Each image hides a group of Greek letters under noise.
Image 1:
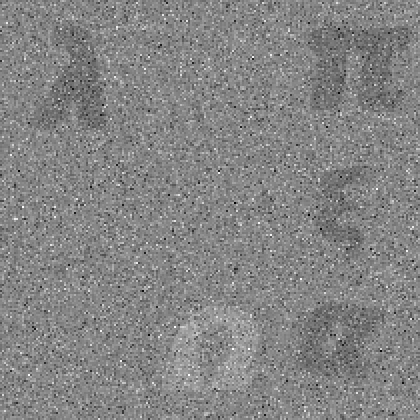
top left: dark lambda; top right: dark pi; middle right: dark xi; bottom middle: light omega; bottom right: dark alpha
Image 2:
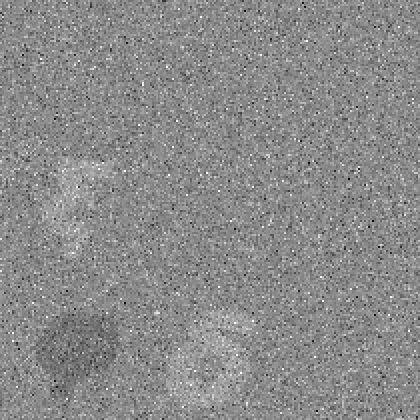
middle left: light xi; bottom left: dark phi; bottom middle: light delta
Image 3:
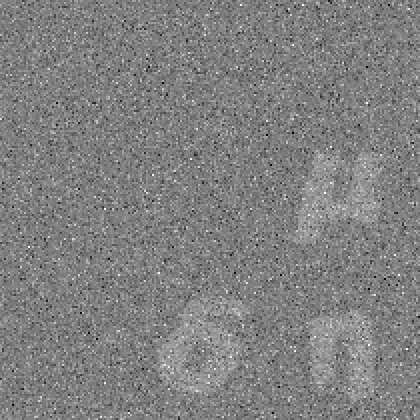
middle right: light mu; bottom middle: light delta; bottom right: light eta
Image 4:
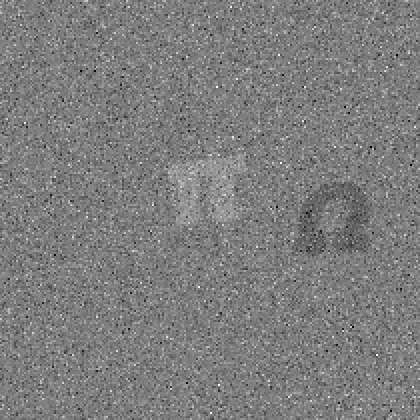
centre: light pi; middle right: dark omega
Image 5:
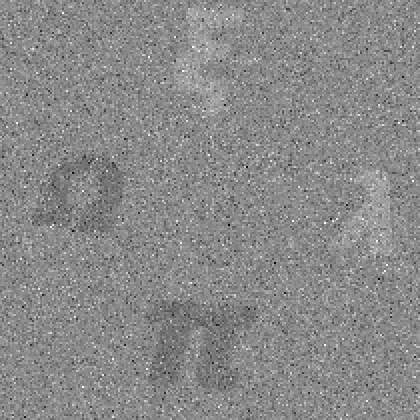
top middle: light xi; middle left: dark omega; middle right: light lambda; bottom middle: dark pi
